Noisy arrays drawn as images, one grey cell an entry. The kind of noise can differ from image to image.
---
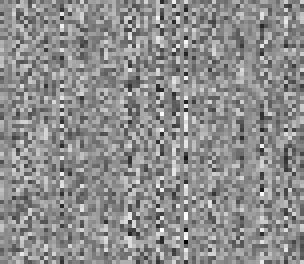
columns of uneven size
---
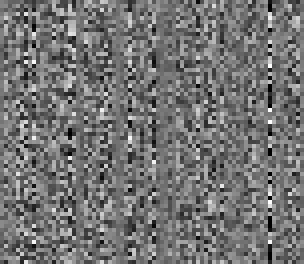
columns of uneven size
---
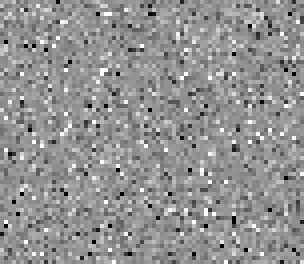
heavy tails
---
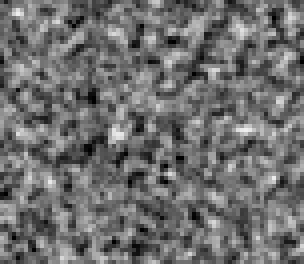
blotchy
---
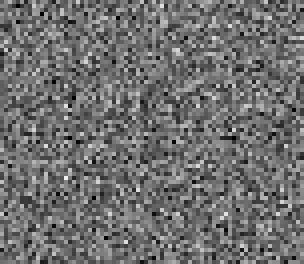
independent entries
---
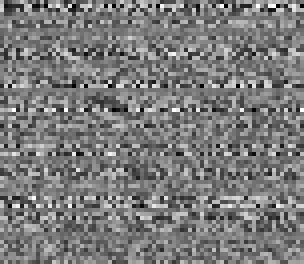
rows of uneven size
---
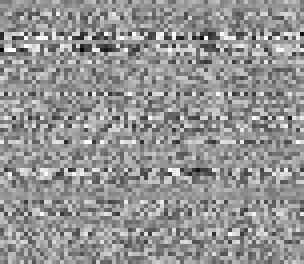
rows of uneven size
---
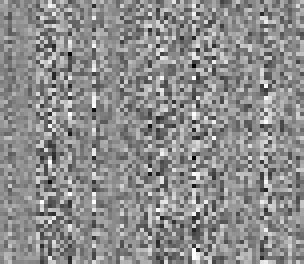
columns of uneven size
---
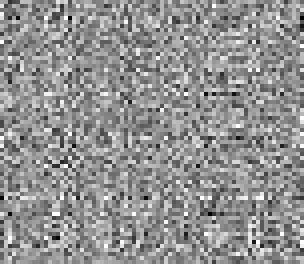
low rank plus noise
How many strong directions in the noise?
five to eight
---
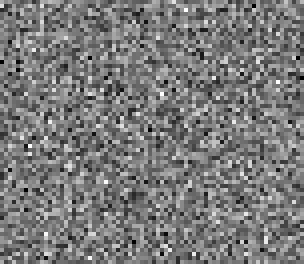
independent entries
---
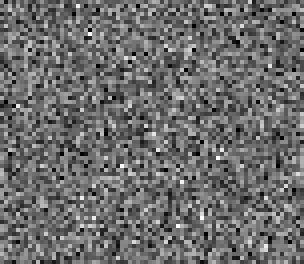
independent entries
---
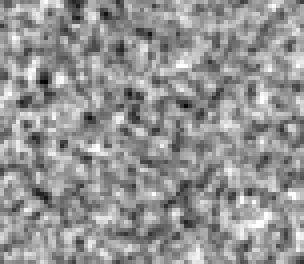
blotchy
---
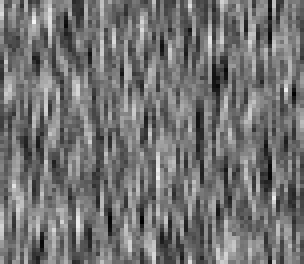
streaked along the columns
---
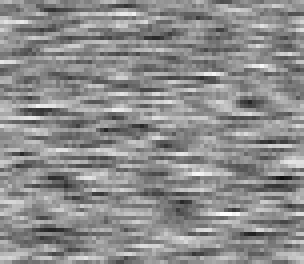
streaked along the rows
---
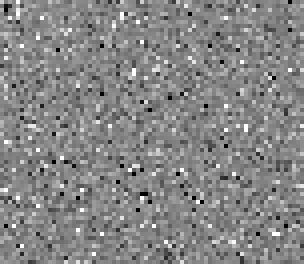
heavy tails
